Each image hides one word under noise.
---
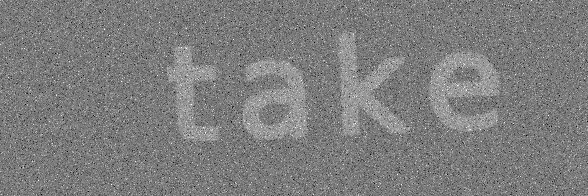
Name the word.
take
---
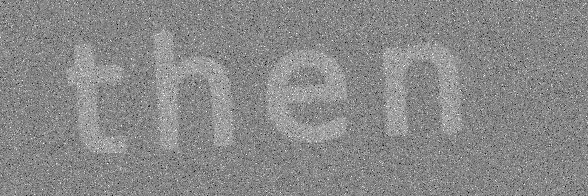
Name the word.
then
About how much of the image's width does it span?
two thirds
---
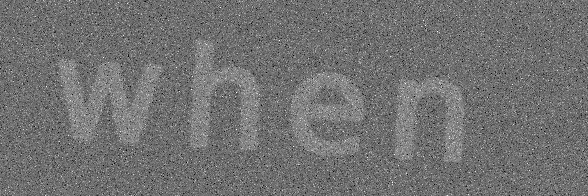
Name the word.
when
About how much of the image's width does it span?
two thirds
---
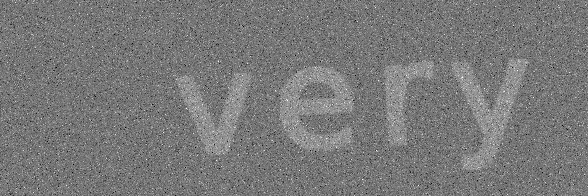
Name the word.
very
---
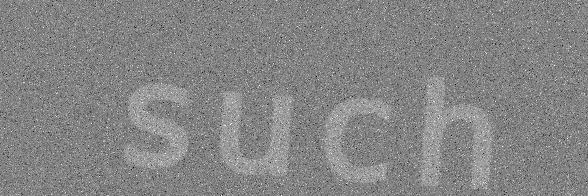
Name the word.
such
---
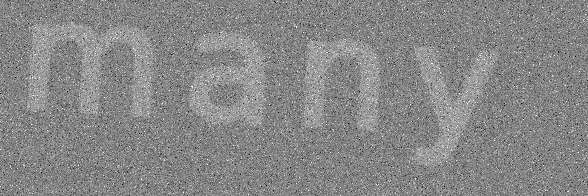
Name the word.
many
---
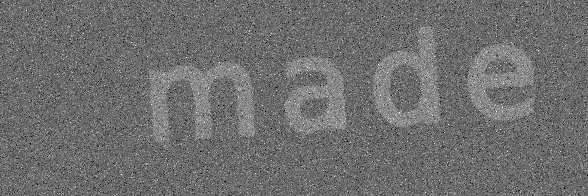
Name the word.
made
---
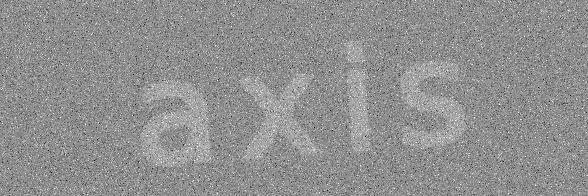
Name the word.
axis
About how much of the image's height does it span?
two thirds
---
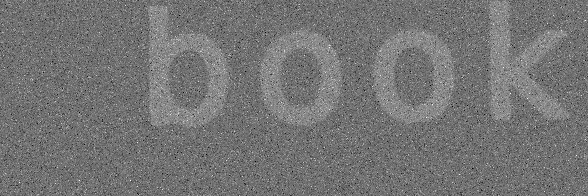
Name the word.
book
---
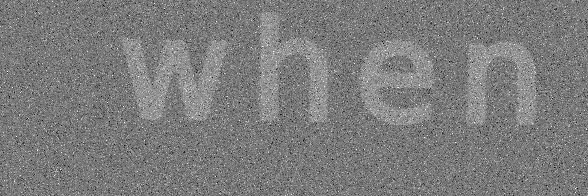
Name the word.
when
